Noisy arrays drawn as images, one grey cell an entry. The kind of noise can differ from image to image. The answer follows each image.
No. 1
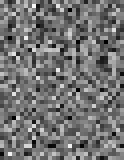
low rank plus noise
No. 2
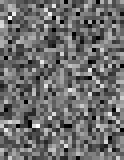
independent entries
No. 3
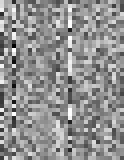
columns of uneven size
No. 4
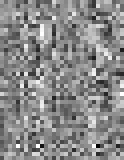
low rank plus noise
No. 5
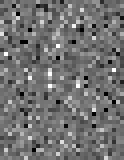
heavy tails
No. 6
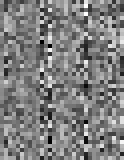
columns of uneven size
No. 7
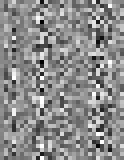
columns of uneven size
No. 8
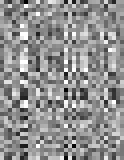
low rank plus noise
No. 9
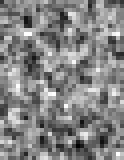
blotchy
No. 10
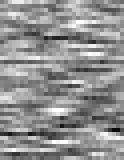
streaked along the rows
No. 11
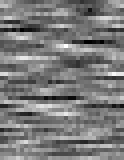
streaked along the rows
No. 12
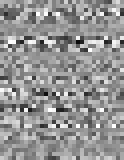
rows of uneven size
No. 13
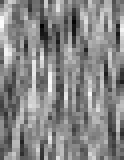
streaked along the columns
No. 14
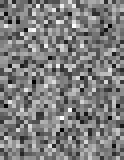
independent entries
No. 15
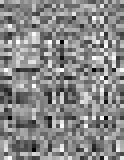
low rank plus noise
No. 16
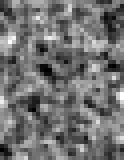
blotchy
